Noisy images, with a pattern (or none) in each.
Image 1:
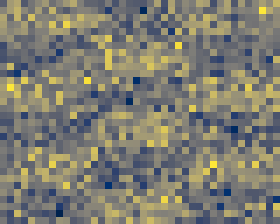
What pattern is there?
a checkerboard
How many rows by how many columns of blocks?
6 by 3
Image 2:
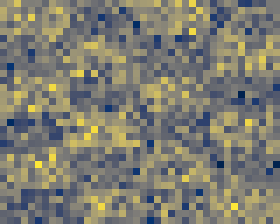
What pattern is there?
a checkerboard
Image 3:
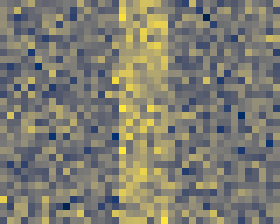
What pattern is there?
one band of columns
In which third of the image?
middle
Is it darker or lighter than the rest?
lighter
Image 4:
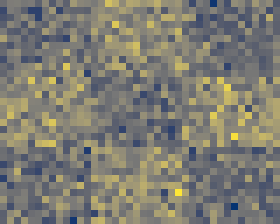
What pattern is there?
a checkerboard
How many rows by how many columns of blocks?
3 by 3
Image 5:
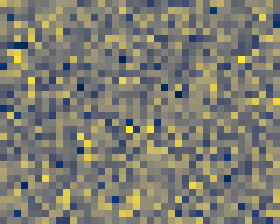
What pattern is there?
only noise
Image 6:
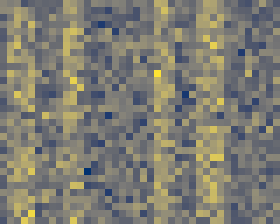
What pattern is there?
bands of columns
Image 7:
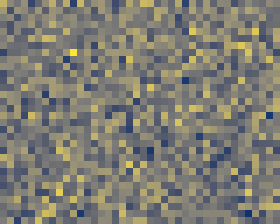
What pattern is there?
only noise
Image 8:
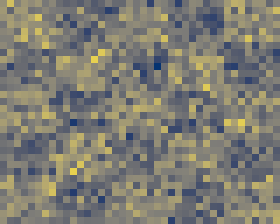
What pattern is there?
a checkerboard
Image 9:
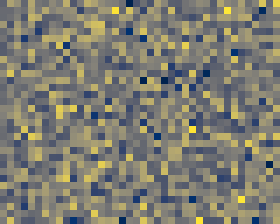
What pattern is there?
only noise
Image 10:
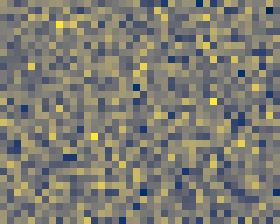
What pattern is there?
only noise
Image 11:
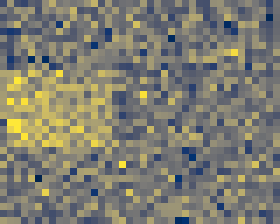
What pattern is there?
one block
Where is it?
middle left
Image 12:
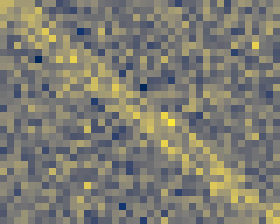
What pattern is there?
a diagonal band
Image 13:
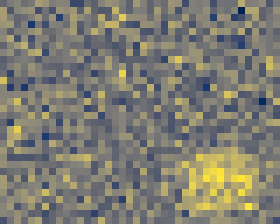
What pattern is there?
one block
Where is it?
bottom right
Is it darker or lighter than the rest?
lighter
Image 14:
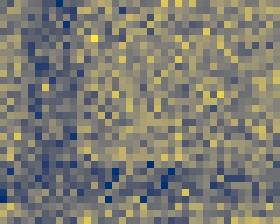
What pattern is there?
bands of rows crossing bands of columns
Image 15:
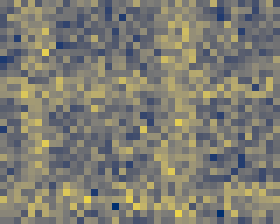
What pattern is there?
bands of rows crossing bands of columns
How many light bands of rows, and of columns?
2 and 2
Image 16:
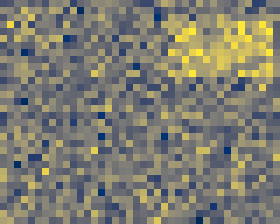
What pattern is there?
one block
